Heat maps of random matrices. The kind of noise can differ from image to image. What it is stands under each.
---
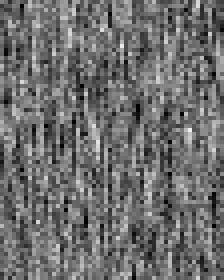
streaked along the columns
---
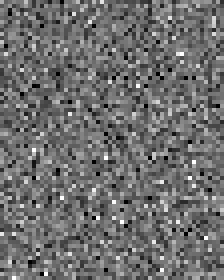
heavy tails
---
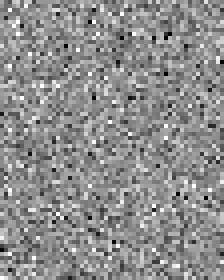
heavy tails
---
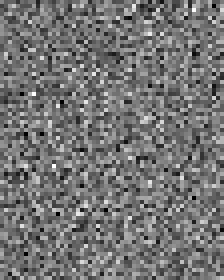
low rank plus noise
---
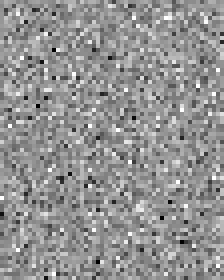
heavy tails
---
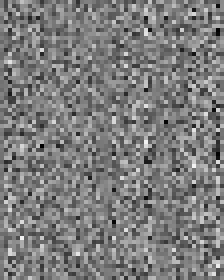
columns of uneven size
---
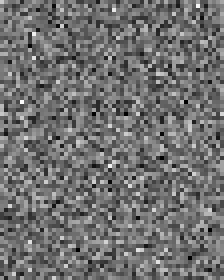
independent entries
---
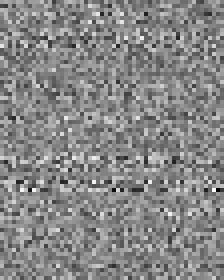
rows of uneven size
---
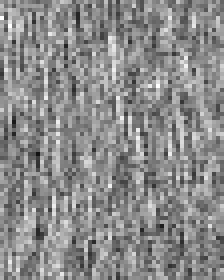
streaked along the columns
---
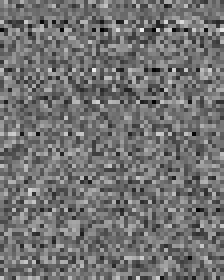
rows of uneven size
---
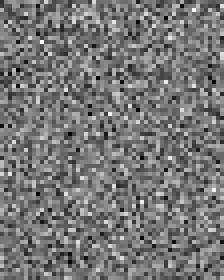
independent entries
